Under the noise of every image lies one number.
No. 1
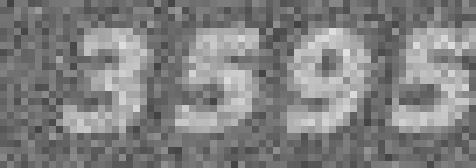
3595
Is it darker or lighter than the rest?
lighter
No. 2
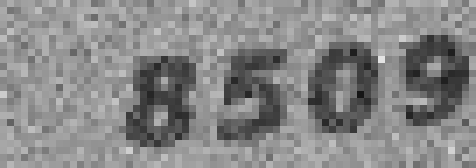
8509
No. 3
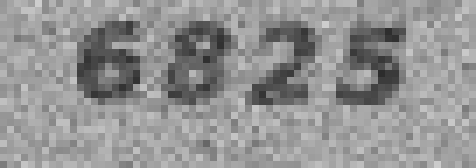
6825
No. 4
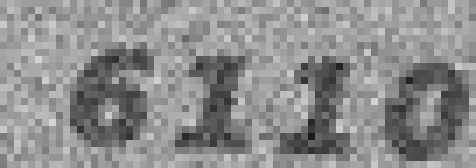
6110
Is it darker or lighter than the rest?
darker
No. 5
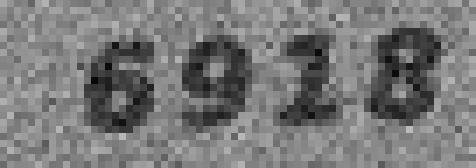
6918
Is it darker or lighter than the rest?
darker
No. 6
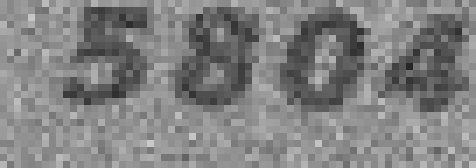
5804
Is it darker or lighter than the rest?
darker
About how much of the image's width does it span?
nearly all
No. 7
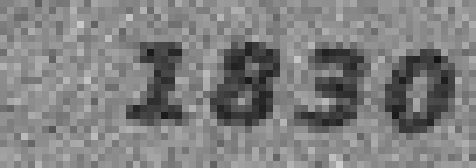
1830
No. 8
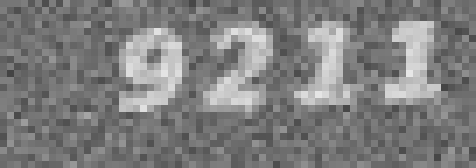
9211
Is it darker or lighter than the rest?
lighter
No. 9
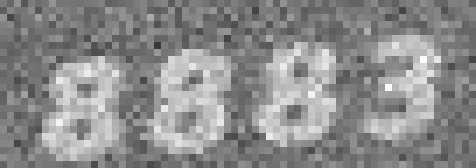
8883
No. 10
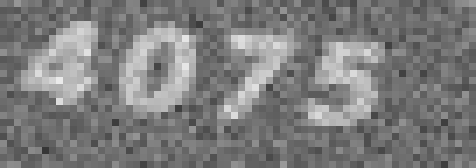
4075
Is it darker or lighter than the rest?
lighter
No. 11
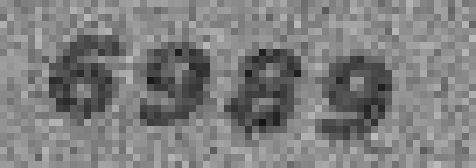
6989
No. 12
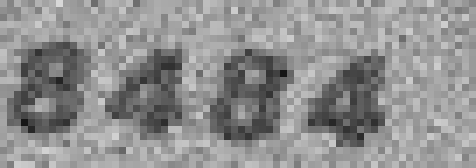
8484
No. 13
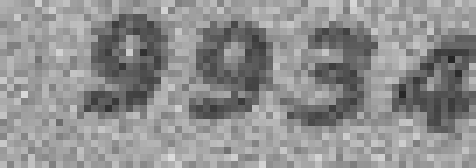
9934
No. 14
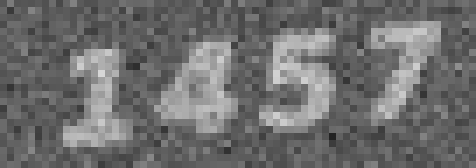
1457
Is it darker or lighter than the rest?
lighter
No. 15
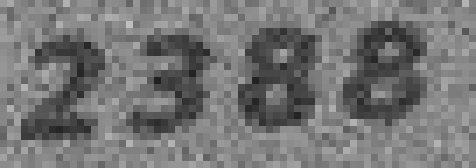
2388
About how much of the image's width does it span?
nearly all
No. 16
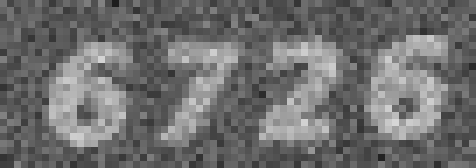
6726
